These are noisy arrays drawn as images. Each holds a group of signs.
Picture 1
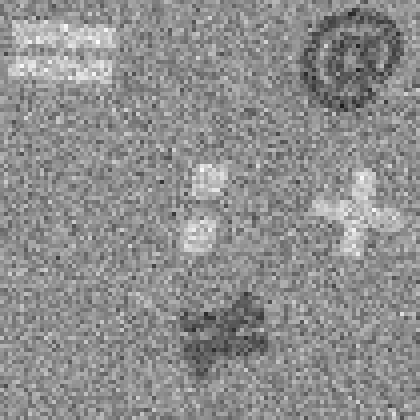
top left: light equals sign; top right: dark at sign; centre: light colon; middle right: light plus sign; bottom middle: dark not-equal sign
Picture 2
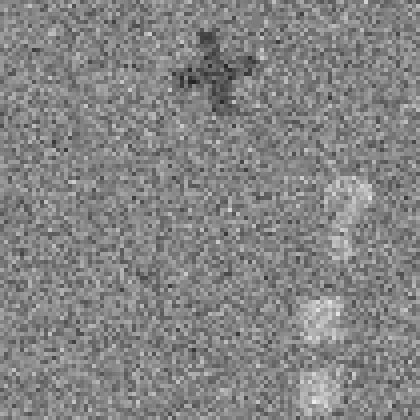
top middle: dark plus sign; middle right: light question mark; bottom right: light colon
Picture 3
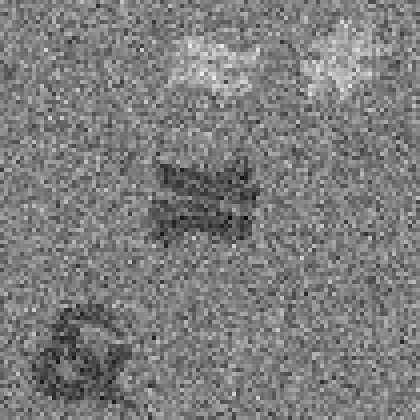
top middle: light approximately sign; top right: light hash sign; centre: dark not-equal sign; bottom left: dark ampersand
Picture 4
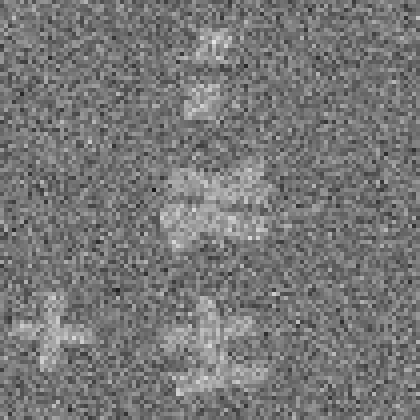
top middle: light colon; centre: light not-equal sign; bottom left: light plus sign; bottom middle: light plus-minus sign
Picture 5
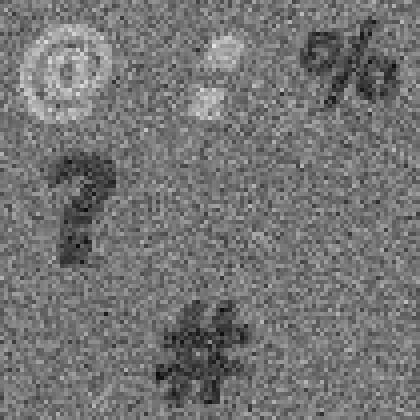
top left: light at sign; top middle: light colon; top right: dark percent sign; middle left: dark question mark; bottom middle: dark hash sign
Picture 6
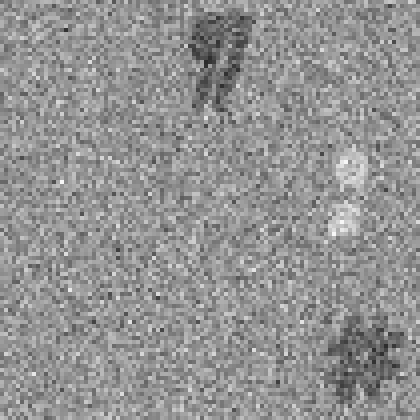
top middle: dark pilcrow; middle right: light colon; bottom right: dark hash sign
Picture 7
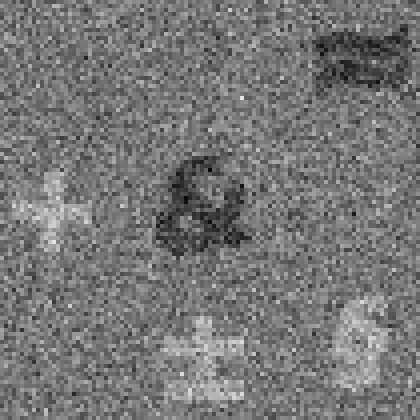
top right: dark approximately sign; middle left: light plus sign; centre: dark ampersand; bottom middle: light plus-minus sign; bottom right: light section sign
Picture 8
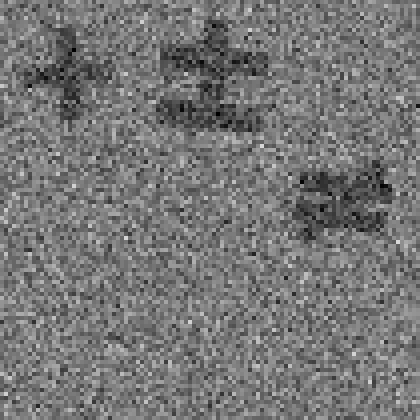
top left: dark plus sign; top middle: dark plus-minus sign; middle right: dark not-equal sign
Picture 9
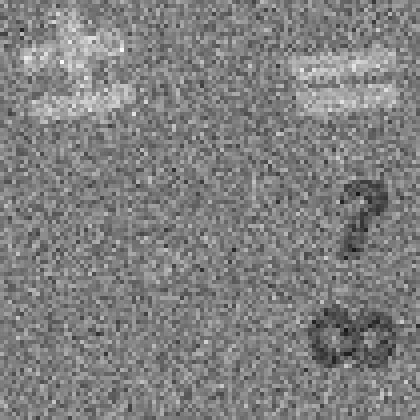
top left: light plus-minus sign; top right: light equals sign; middle right: dark question mark; bottom right: dark infinity sign
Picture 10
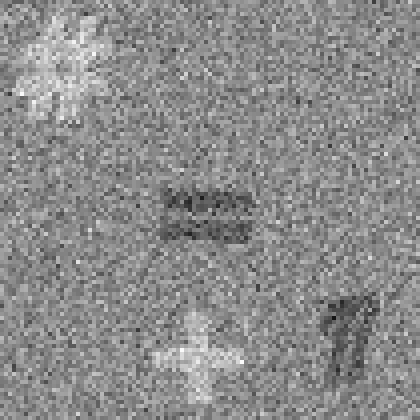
top left: light hash sign; centre: dark equals sign; bottom middle: light plus sign; bottom right: dark pilcrow
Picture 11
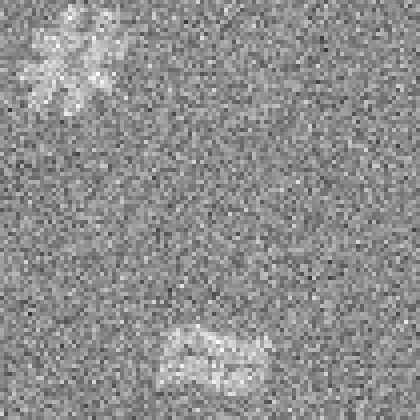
top left: light hash sign; bottom middle: light approximately sign
